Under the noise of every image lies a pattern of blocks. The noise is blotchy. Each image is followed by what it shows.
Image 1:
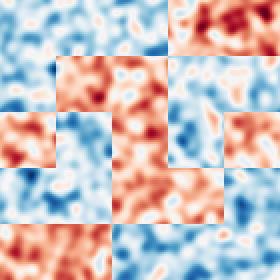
the same after a half turn
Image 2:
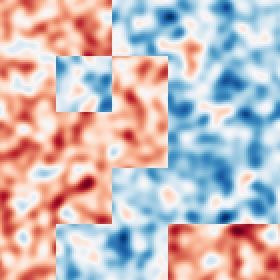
no symmetry
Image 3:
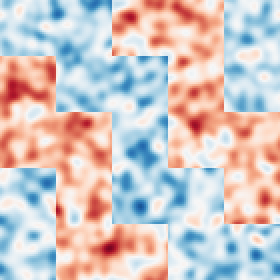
the same after a half turn
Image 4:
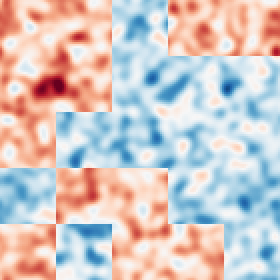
no symmetry
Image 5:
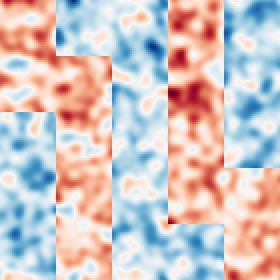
the same after a half turn
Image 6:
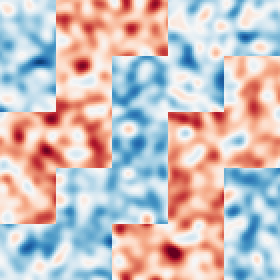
the same after a half turn
